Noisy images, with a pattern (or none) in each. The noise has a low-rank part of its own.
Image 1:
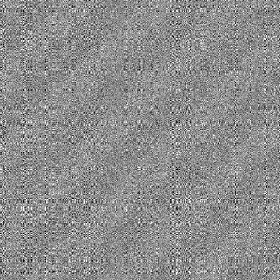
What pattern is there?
diagonal stripes
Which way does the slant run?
bottom left to top right
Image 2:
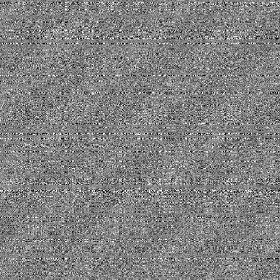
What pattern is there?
diagonal stripes
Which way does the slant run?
bottom left to top right
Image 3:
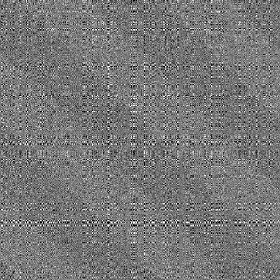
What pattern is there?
diagonal stripes
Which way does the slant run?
top left to bottom right
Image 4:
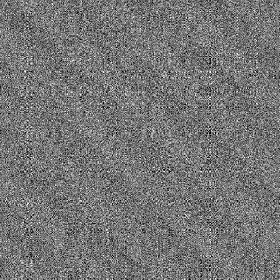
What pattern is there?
diagonal stripes
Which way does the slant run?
top left to bottom right
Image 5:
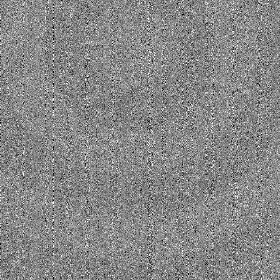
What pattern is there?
rings round one point
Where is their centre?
top middle
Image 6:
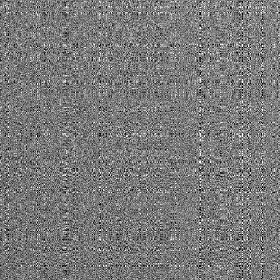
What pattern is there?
a smooth slope
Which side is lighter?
top right
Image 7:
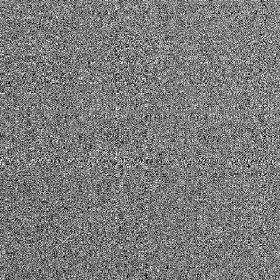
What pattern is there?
a smooth slope
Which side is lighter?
top right
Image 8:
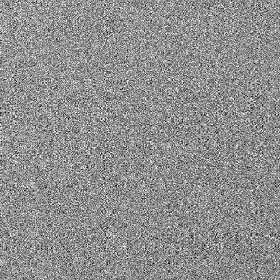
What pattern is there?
a smooth slope
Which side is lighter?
top left
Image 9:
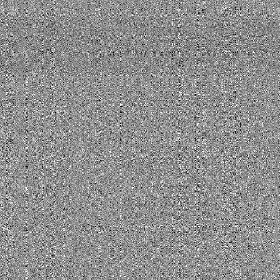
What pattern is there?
one horizontal stripe
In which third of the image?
top
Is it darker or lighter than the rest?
darker
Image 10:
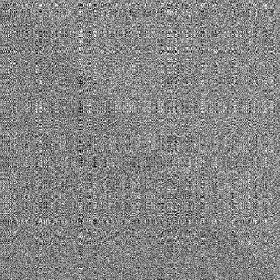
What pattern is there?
a sharp edge
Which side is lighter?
top right
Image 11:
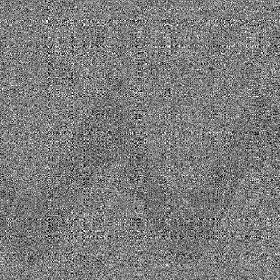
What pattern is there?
a wavy band
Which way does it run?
left to right
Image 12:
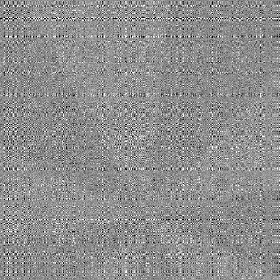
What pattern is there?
spokes from one point
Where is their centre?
bottom middle
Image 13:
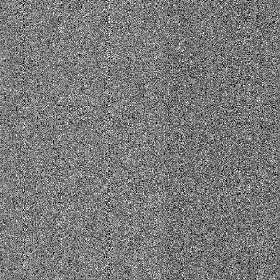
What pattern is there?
a sharp edge
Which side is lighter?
left
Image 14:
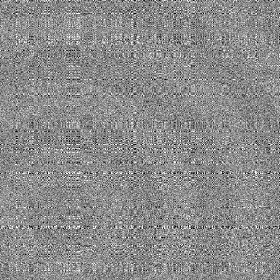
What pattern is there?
rings round one point
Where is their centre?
bottom left
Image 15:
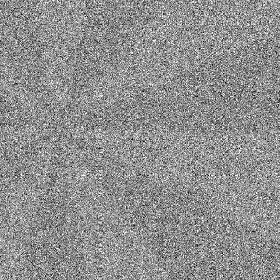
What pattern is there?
spokes from one point
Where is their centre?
middle left
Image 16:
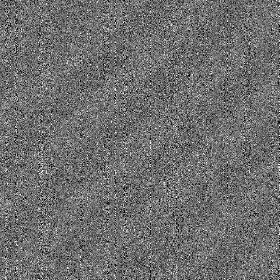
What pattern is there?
diagonal stripes
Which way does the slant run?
bottom left to top right
